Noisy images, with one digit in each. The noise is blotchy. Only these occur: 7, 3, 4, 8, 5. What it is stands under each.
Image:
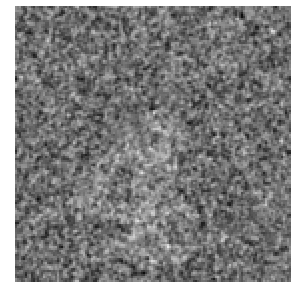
4
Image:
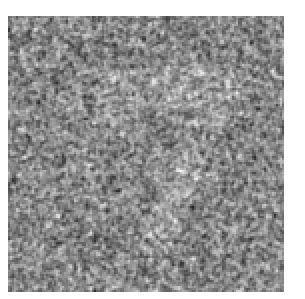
7
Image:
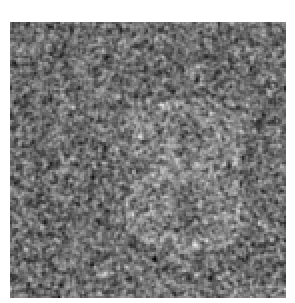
8
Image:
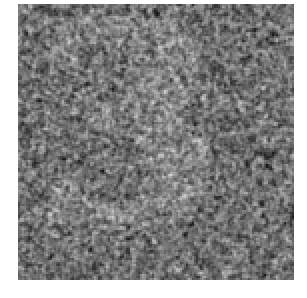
3
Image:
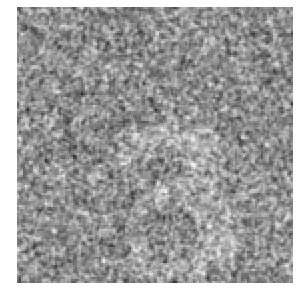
3
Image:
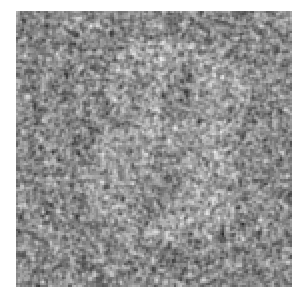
8
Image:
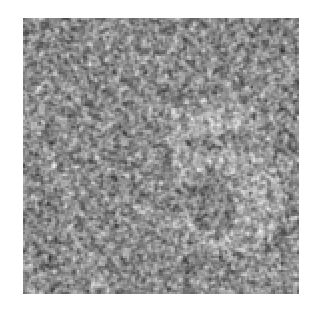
5
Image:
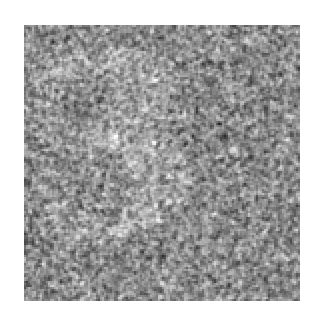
3
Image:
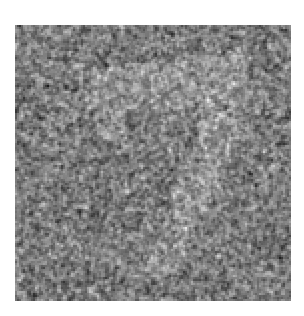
7
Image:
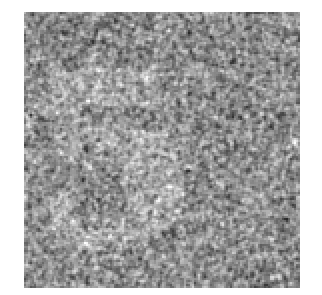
5
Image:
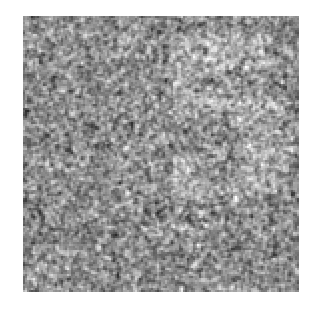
5
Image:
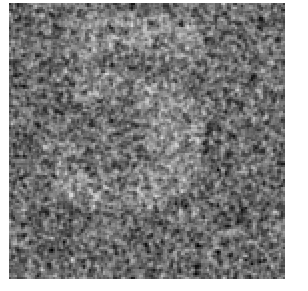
5
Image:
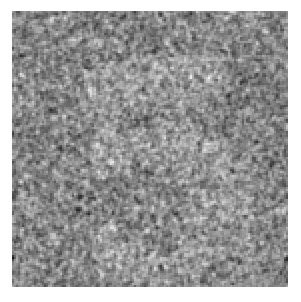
5
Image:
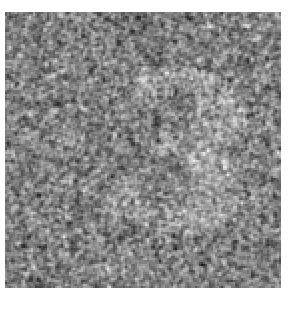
3
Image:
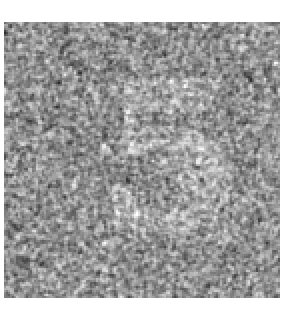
5
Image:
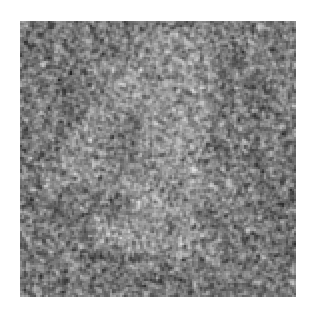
4
